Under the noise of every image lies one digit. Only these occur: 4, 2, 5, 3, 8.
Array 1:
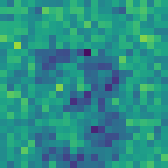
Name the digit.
3
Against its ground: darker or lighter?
darker
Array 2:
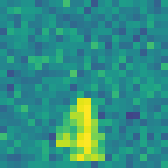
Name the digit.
4
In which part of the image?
bottom middle
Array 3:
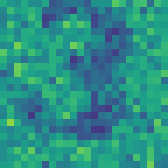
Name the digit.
3
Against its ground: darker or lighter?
darker
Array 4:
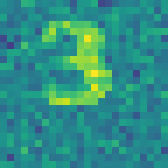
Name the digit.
3
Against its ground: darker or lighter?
lighter
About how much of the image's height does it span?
half
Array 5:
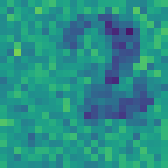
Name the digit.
2
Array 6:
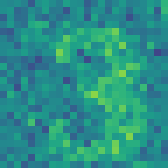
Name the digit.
3
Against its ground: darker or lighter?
lighter
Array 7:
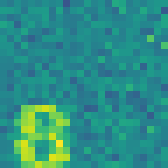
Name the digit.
8
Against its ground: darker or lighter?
lighter
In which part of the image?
bottom left
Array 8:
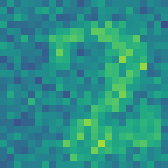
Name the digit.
2
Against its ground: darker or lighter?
lighter
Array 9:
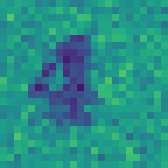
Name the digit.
4
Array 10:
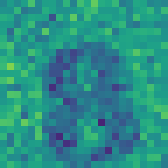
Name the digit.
8
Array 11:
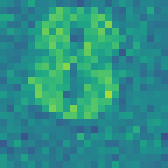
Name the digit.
8
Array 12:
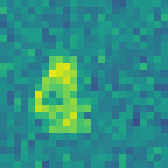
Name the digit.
4
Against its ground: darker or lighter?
lighter
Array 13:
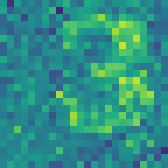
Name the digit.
3
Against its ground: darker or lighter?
lighter
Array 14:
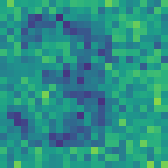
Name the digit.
3
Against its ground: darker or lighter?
darker
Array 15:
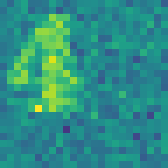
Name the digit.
4
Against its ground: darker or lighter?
lighter
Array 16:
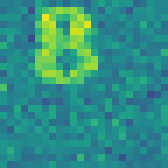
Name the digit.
8
